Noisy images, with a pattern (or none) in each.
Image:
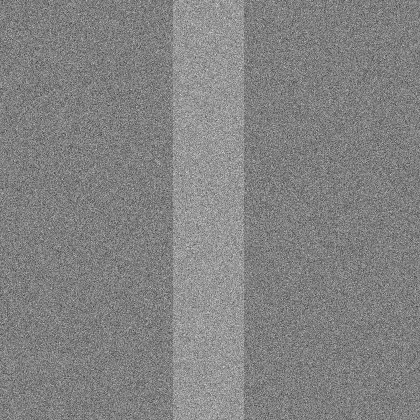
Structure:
one band of columns
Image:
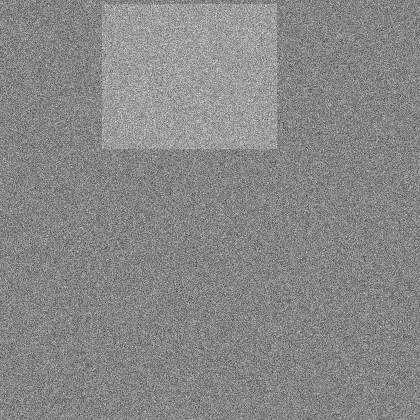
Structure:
one block
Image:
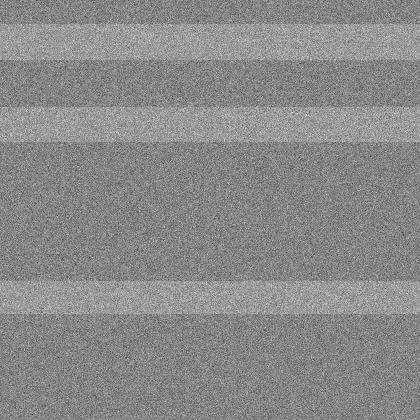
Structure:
bands of rows
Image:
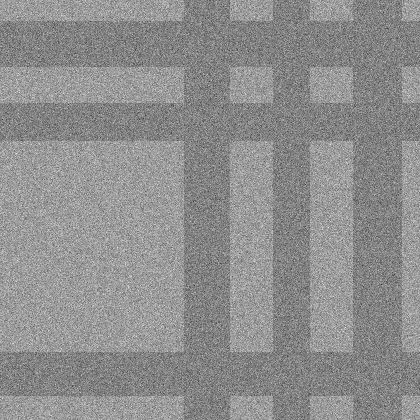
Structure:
bands of rows crossing bands of columns
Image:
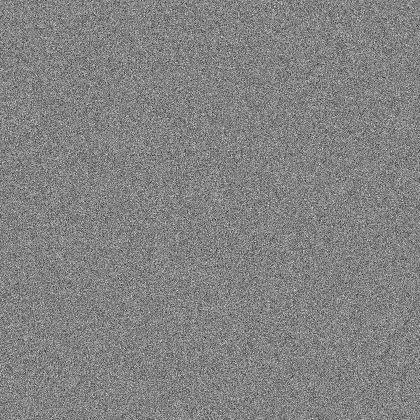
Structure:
only noise
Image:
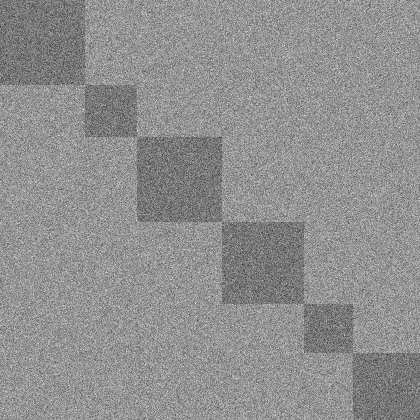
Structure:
blocks along the diagonal
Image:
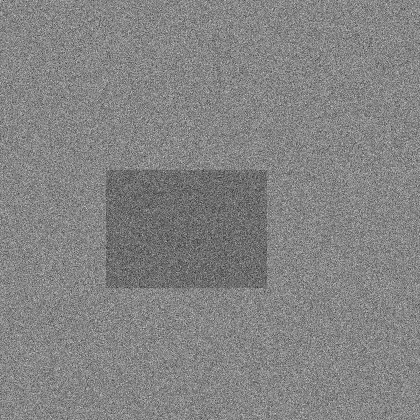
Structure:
one block
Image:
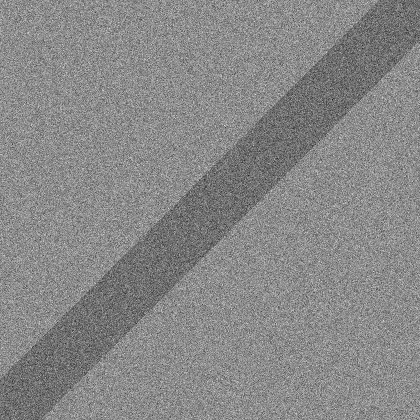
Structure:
a diagonal band
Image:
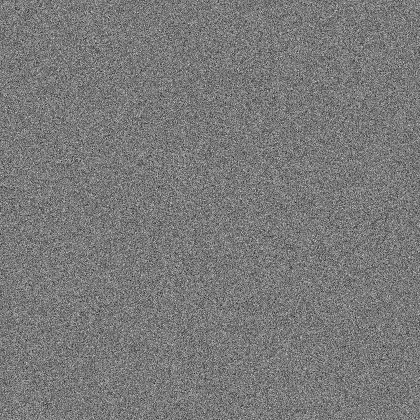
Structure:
only noise
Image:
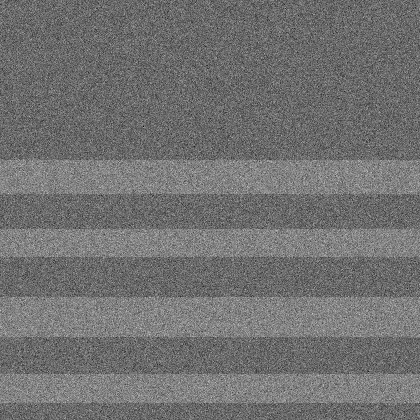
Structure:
bands of rows
